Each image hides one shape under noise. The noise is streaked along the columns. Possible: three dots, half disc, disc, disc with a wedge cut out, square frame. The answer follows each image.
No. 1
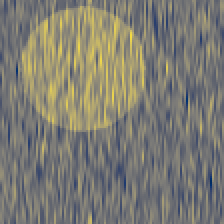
light disc
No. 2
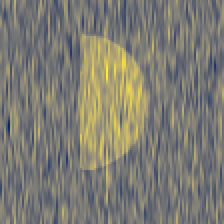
light half disc
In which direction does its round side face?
right
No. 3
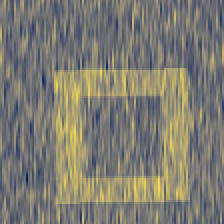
light square frame
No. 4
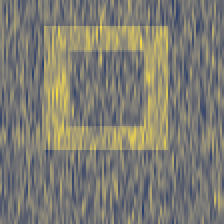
light square frame
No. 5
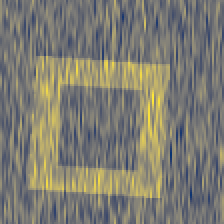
light square frame
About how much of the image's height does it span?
two thirds
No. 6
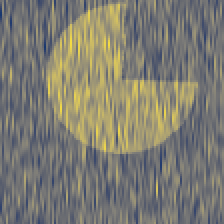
light disc with a wedge cut out
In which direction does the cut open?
up and right
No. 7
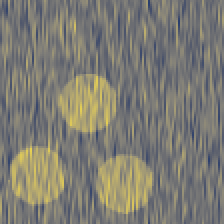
light three dots
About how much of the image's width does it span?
two thirds
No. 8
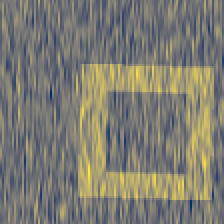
light square frame
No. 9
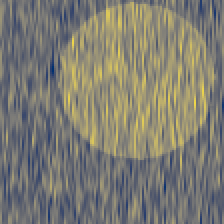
light disc
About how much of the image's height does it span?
two thirds
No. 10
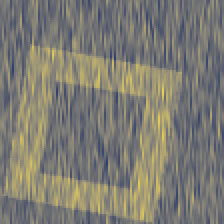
light square frame
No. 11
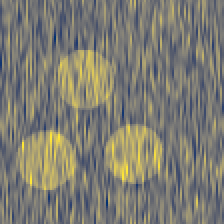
light three dots
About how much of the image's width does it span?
two thirds
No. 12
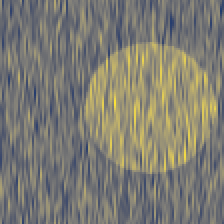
light disc
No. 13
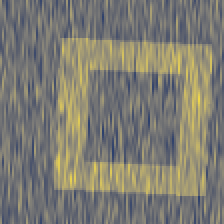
light square frame
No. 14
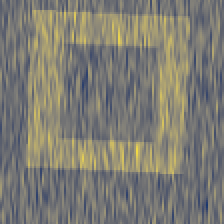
light square frame
